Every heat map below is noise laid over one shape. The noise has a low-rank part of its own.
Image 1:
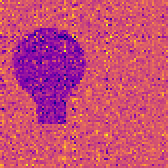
dark light bulb
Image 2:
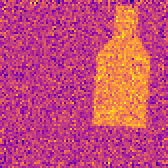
light bottle
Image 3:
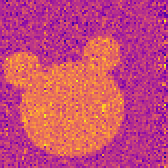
light bear's head
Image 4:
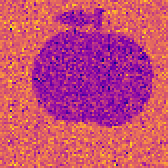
dark apple
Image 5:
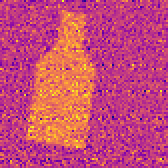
light bottle
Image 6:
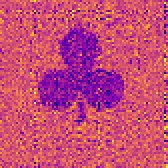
dark club
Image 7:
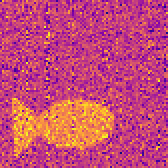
light fish
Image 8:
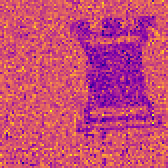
dark chess rook
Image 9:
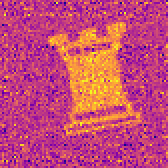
light chess rook
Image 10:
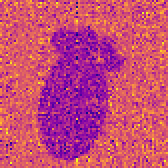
dark footprint
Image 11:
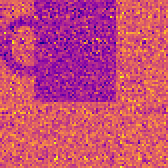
dark cup
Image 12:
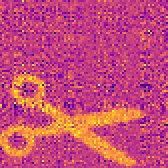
light pair of scissors
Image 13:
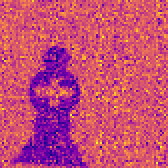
dark chess bishop
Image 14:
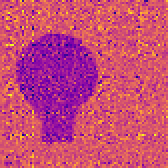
dark light bulb
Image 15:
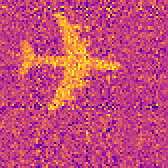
light airplane
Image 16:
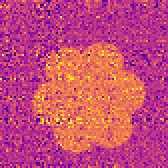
light flower
